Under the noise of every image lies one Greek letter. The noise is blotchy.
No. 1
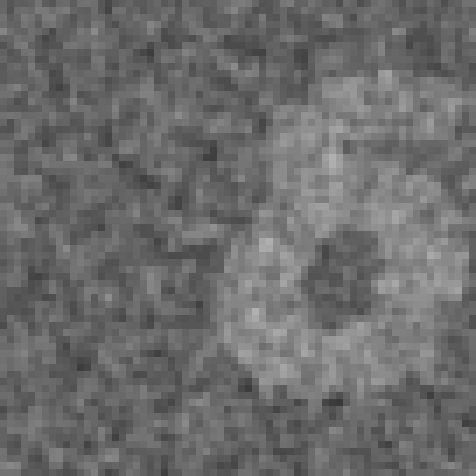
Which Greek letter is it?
delta
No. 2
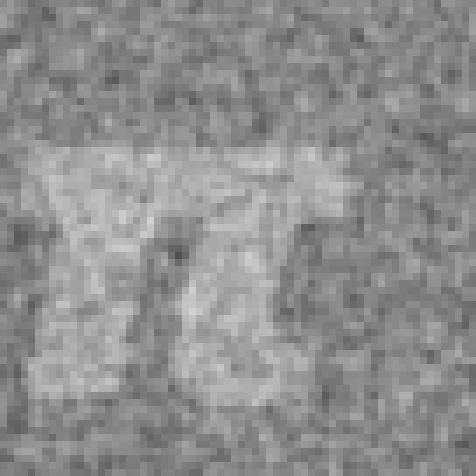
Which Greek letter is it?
pi
